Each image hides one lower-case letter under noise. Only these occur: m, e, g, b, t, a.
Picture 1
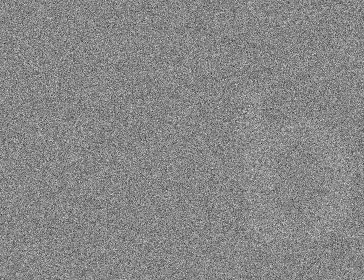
b
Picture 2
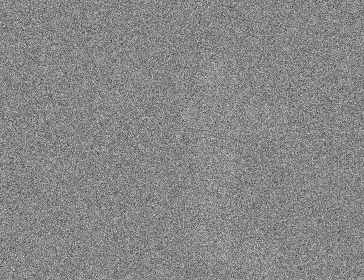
t
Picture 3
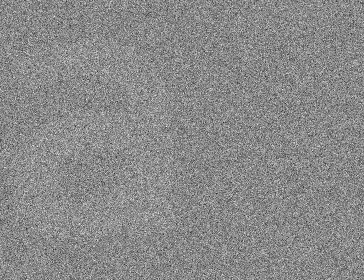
a
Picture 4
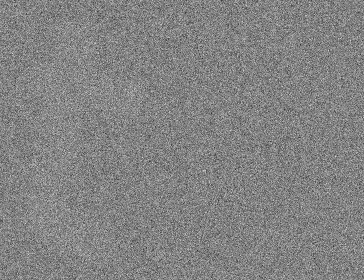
t
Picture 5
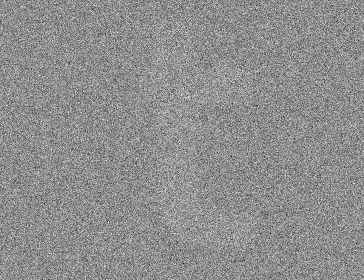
t
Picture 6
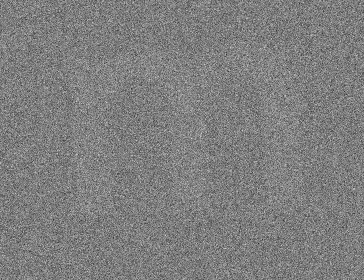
m
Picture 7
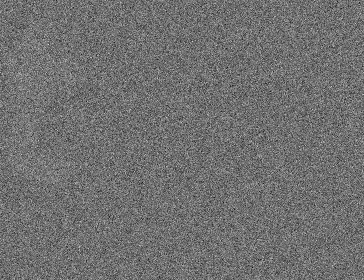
t
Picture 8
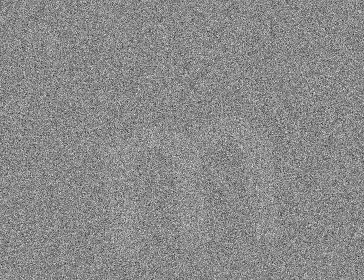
m
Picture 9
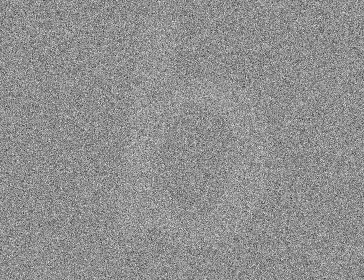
b
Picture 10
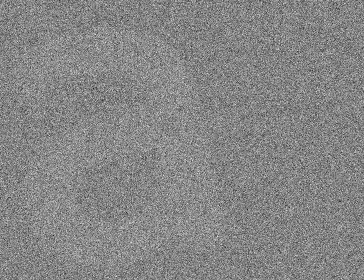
a
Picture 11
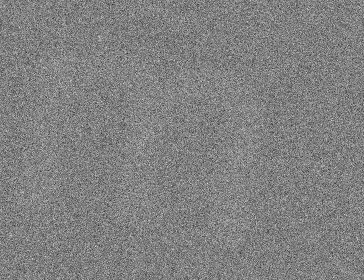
m
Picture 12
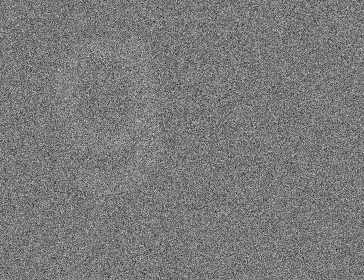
g
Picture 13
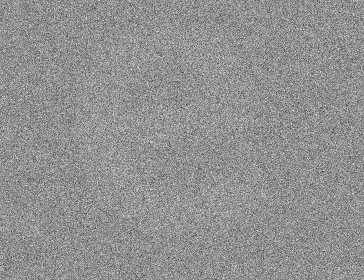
e
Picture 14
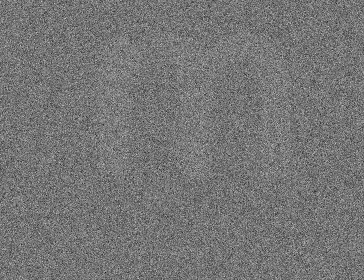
m
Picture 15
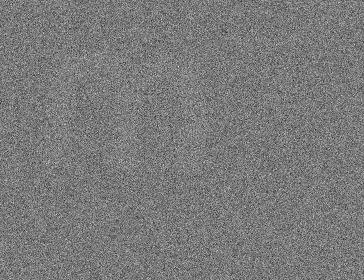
m
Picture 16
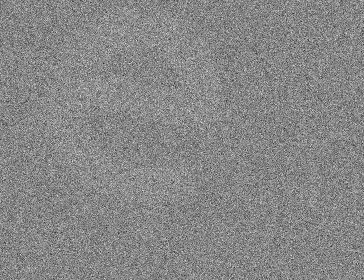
e
